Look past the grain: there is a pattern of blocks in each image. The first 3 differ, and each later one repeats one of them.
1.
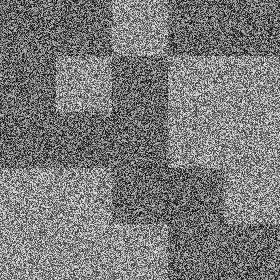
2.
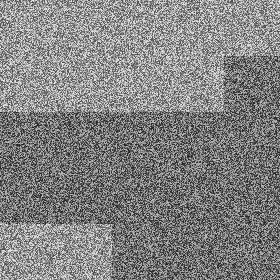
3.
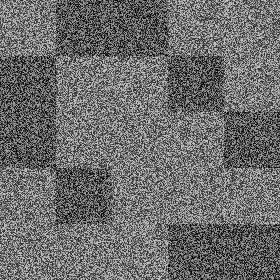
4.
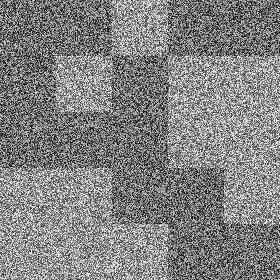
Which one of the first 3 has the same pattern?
1
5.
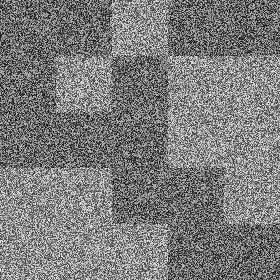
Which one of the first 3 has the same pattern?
1
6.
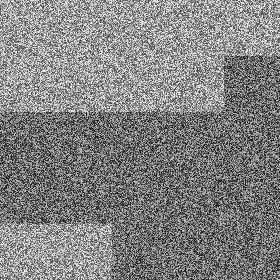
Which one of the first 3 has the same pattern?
2
